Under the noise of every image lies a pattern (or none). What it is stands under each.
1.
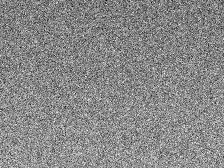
a smooth slope
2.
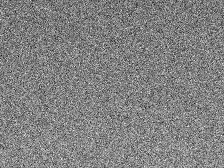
a smooth slope
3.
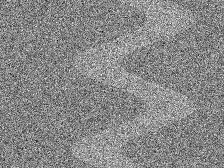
a wavy band
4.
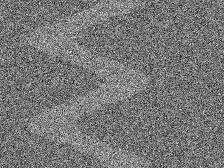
a wavy band
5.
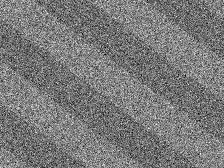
diagonal stripes
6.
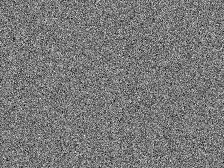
only noise
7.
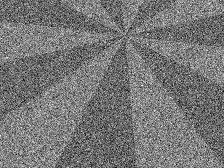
spokes from one point
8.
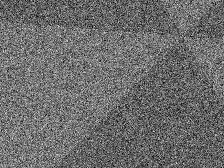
spokes from one point
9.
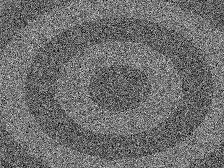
rings round one point
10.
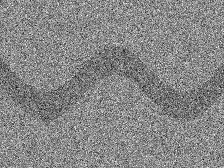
a wavy band
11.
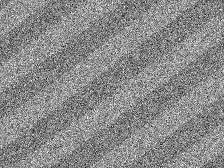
diagonal stripes
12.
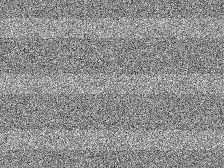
horizontal stripes
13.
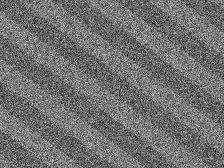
diagonal stripes
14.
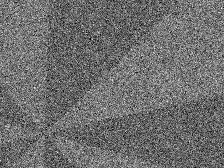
spokes from one point
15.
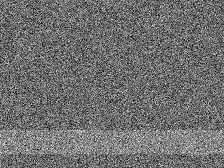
one horizontal stripe
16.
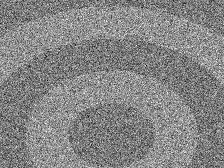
rings round one point
